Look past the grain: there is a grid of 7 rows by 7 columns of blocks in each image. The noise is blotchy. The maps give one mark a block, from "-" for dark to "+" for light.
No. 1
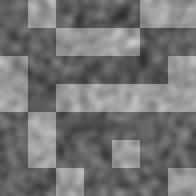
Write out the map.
- + - - - + +
- - + + + - -
+ - - - - - +
+ - + + + + +
- + - - - - -
- + - - + - -
- - + - - - +
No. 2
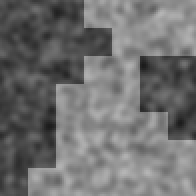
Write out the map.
- - - + + + +
- - - - + + +
- - - + + - -
- - + + + - -
- - + + + + -
- - + + + + +
- + + + + + +
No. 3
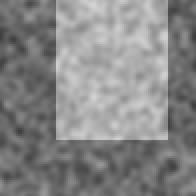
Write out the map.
- - + + + + -
- - + + + + -
- - + + + + -
- - + + + + -
- - + + + + -
- - - - - - -
- - - - - - -
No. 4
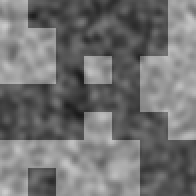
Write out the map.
+ - - - - - +
+ + - - - - +
+ + - + - + +
- - - - - + +
- - - + - - +
+ + + + + - -
+ - + + + - -
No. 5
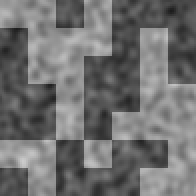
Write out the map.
+ + - + - - -
- + + + - + -
- + + - - + -
- - + - - + +
- - + - + + +
+ + - + - - +
- + - - - + +
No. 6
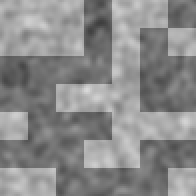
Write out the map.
+ + + - + + -
+ + + - + - +
- - - - + - -
- - + + + - -
+ - - - + + +
- - - + + - -
+ + - - - - +
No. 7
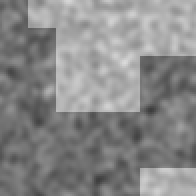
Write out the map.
- + + + + + +
- - + + + + +
- - + + + - -
- - + + + - -
- - - - - - -
- - - - - - -
- - - - - + +
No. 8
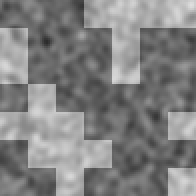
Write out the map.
- - - + + + +
+ - - - + - -
+ - - - + - -
- + - - - - -
+ + + - - - +
- + + + - - -
- - + - - - +
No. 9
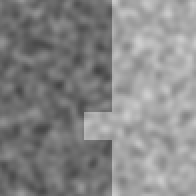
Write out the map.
- - - - + + +
- - - - + + +
- - - - + + +
- - - - + + +
- - - + + + +
- - - - + + +
- - - - + + +
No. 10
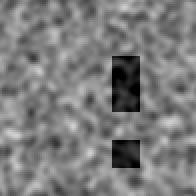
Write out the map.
+ + + + + + +
+ + + + + + +
+ + + + - + +
+ + + + - + +
+ + + + + + +
+ + + + - + +
+ + + + + + +
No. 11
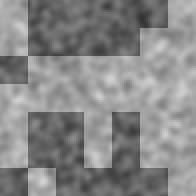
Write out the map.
+ - - - - - +
+ - - - - + +
- + + + + + +
+ + + + + + +
+ - - + - + +
+ - - + - + +
- + - - - - +
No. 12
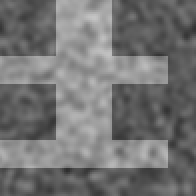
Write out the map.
- - + + - - -
- - + + - - -
+ + + + + + -
- - + + - - -
- - + + - - -
+ + + + + + -
- - - - - - -
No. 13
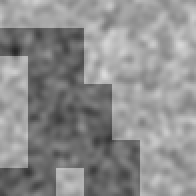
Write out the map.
+ + + + + + +
- - - + + + +
+ - - + + + +
+ - - - + + +
+ - - - + + +
+ - - - - + +
- - + - - + +
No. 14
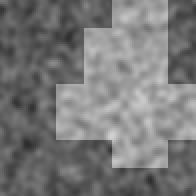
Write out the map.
- - - - + + -
- - - + + + -
- - - + + + -
- - + + + + +
- - + + + + +
- - - - + + -
- - - - - - -
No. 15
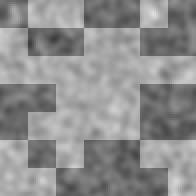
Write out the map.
- + + - - + -
+ - - + + - -
+ + + + + + +
- - + + + - -
- + + + + - -
+ - + - - + +
+ + - - - - +
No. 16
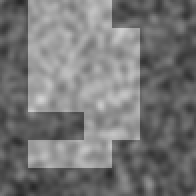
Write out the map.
- + + + - - -
- + + + + - -
- + + + + - -
- + + + + - -
- - - + + - -
- + + + - - -
- - - - - - -
